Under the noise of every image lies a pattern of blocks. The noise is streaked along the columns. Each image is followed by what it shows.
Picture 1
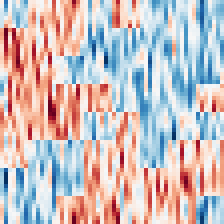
mirrored about the diagonal from the bottom left
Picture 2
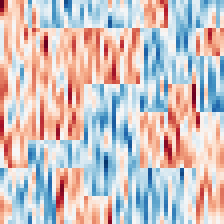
no symmetry
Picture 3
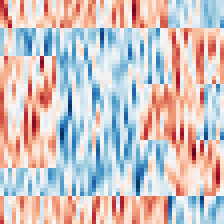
top and bottom mirror each other
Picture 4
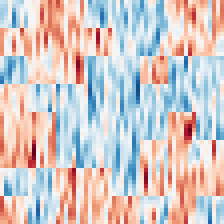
mirrored about the diagonal from the bottom left
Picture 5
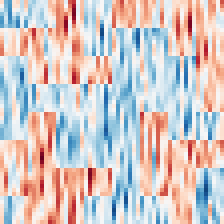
mirrored about the diagonal from the bottom left
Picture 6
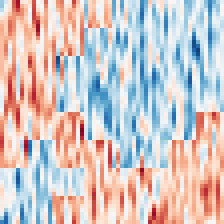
mirrored about the diagonal from the bottom left
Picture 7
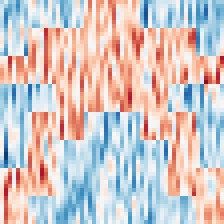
left and right mirror each other
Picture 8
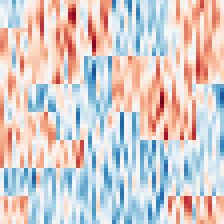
no symmetry
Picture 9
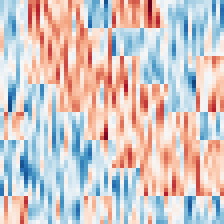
mirrored about the diagonal from the bottom left
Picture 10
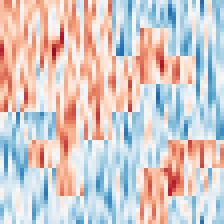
mirrored about the diagonal from the top left
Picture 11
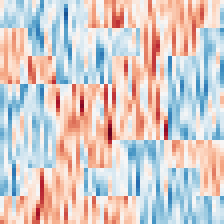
the same after a half turn
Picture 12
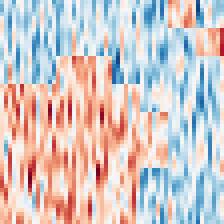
mirrored about the diagonal from the bottom left
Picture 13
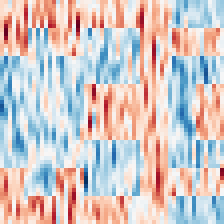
top and bottom mirror each other
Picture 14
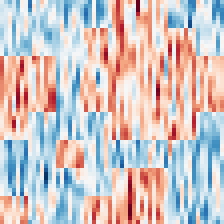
mirrored about the diagonal from the bottom left
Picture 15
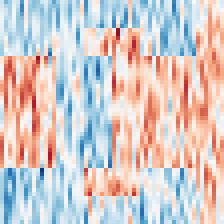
top and bottom mirror each other
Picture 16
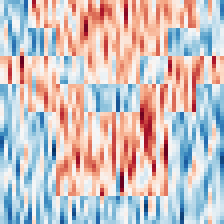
left and right mirror each other
